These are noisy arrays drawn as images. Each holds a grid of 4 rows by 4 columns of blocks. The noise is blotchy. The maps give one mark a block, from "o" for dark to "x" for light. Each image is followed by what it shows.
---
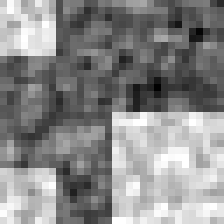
xooo
oooo
ooxx
xoxx
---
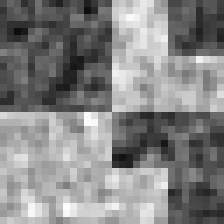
ooxo
ooxx
xxoo
xxxo
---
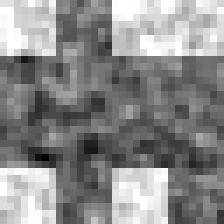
xoxx
oooo
oooo
xoxo
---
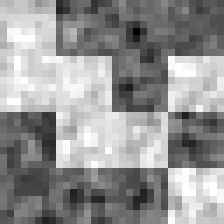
xooo
xxox
oxxo
ooox
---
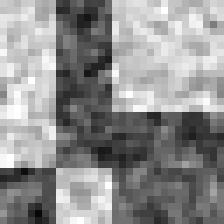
xoxx
xoxx
xooo
oxoo
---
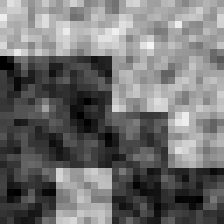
xxxx
ooxx
ooox
oxoo
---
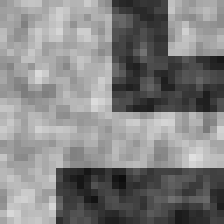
xxox
xxoo
xxxx
xooo
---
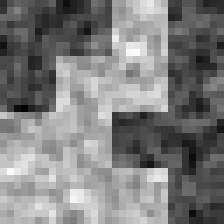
ooxo
oxxo
xxoo
xxxo
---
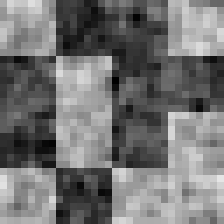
xoox
oxoo
oxox
xoxx
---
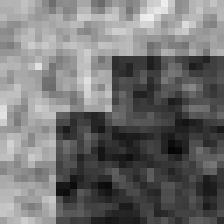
xxxx
xxoo
xooo
xooo
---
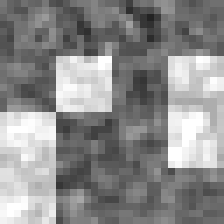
oooo
oxox
xoox
xooo
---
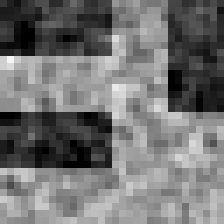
ooxo
xxxo
ooxx
xxxx
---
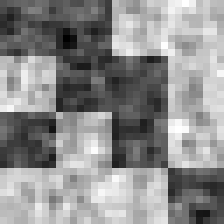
ooxx
xoox
oxox
xxxo
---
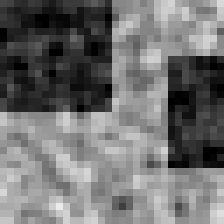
ooxx
ooxo
xxxo
xxxx
